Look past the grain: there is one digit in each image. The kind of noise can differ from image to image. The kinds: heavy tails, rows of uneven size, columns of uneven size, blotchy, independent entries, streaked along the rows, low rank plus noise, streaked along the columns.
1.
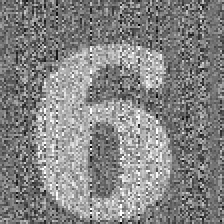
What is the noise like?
columns of uneven size
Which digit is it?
6
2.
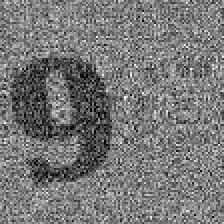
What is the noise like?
low rank plus noise
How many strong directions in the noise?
five to eight
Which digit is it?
9
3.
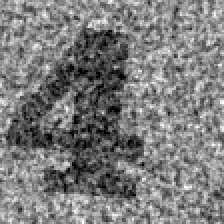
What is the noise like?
blotchy
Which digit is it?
4
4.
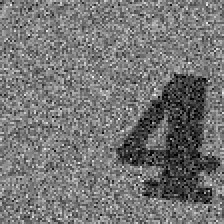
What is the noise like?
independent entries
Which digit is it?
4
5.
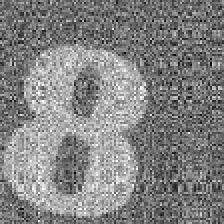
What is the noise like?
low rank plus noise
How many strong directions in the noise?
two
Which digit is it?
8
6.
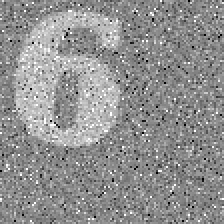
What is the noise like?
heavy tails
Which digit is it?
6
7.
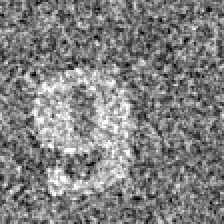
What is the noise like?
blotchy
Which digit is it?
9
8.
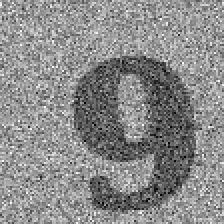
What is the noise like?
independent entries
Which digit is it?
9
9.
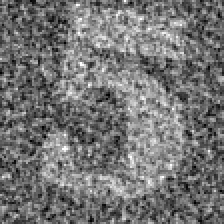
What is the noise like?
blotchy
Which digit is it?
5
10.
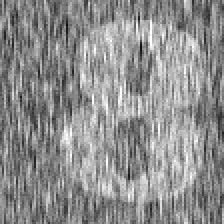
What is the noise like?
streaked along the columns
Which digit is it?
8
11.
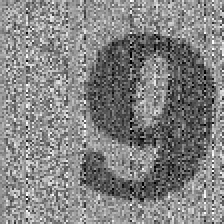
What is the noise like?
columns of uneven size
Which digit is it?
9
